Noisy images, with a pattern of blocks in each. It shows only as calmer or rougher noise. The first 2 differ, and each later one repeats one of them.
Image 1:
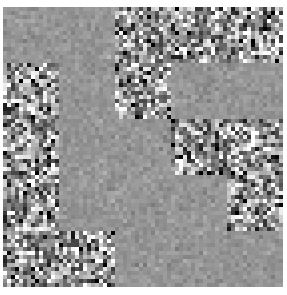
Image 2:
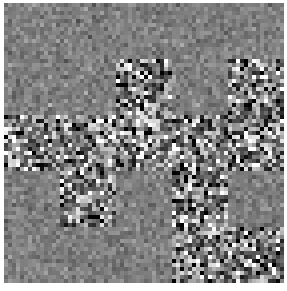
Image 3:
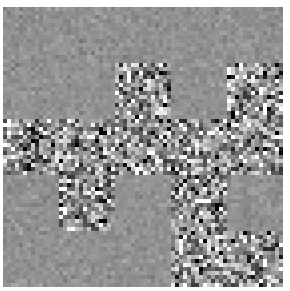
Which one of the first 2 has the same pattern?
2
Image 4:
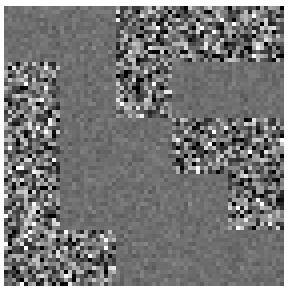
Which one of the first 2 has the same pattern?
1
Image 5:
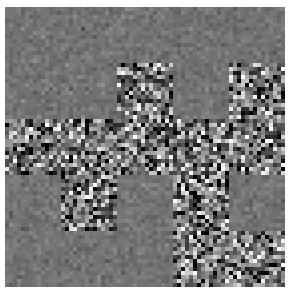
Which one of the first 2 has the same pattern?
2
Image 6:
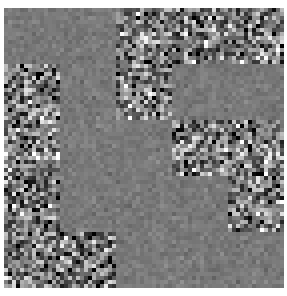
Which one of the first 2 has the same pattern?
1
